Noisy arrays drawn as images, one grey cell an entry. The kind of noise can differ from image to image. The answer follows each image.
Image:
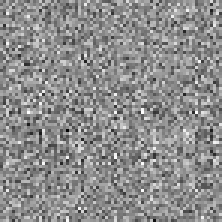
low rank plus noise
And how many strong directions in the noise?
two
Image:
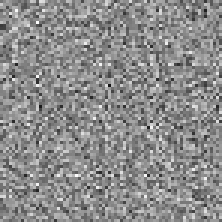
low rank plus noise
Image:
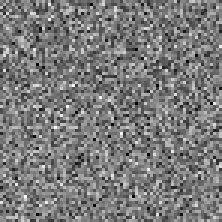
independent entries
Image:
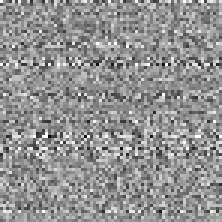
rows of uneven size
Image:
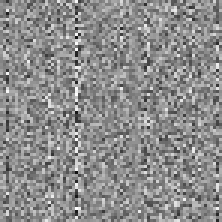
columns of uneven size
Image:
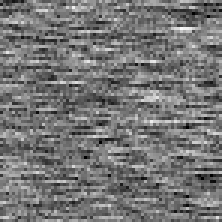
streaked along the rows
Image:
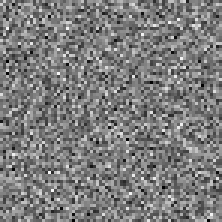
independent entries
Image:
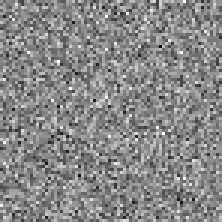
independent entries
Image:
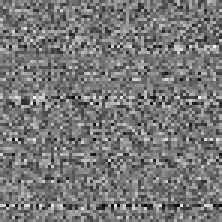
rows of uneven size
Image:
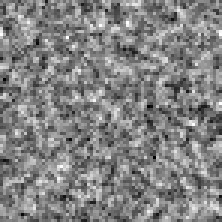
blotchy
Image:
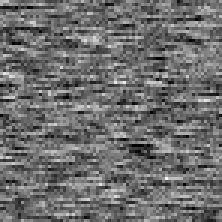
streaked along the rows
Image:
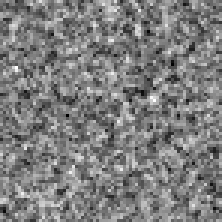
blotchy
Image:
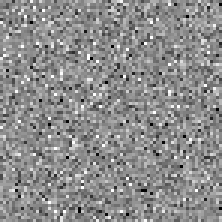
heavy tails
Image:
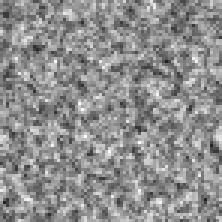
blotchy
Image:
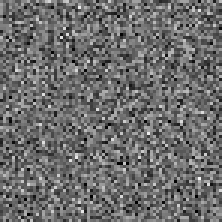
independent entries
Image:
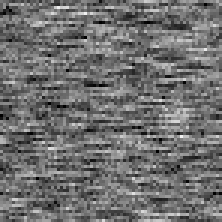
streaked along the rows
